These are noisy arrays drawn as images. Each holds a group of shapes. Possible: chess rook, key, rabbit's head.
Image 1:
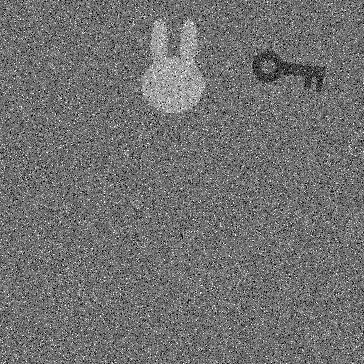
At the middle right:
nothing
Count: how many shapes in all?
2
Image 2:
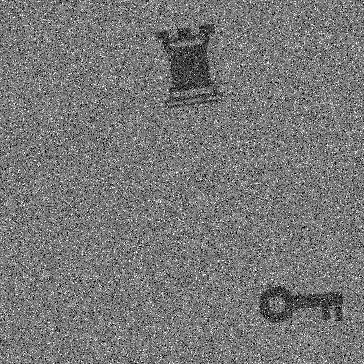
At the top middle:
chess rook
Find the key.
bottom right
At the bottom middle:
nothing
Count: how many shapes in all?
2
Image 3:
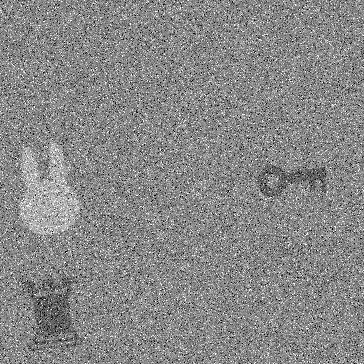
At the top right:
nothing
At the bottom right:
nothing
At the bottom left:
chess rook
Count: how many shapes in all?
3
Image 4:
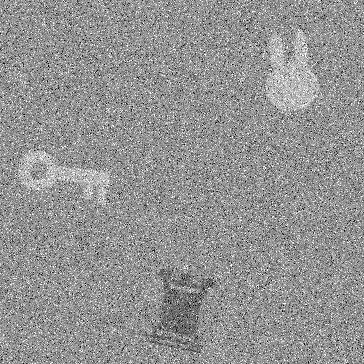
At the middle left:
key
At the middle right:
nothing
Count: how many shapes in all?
3
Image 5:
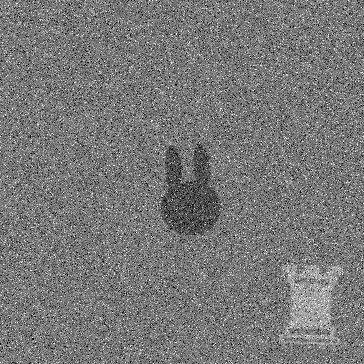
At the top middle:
nothing
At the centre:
rabbit's head
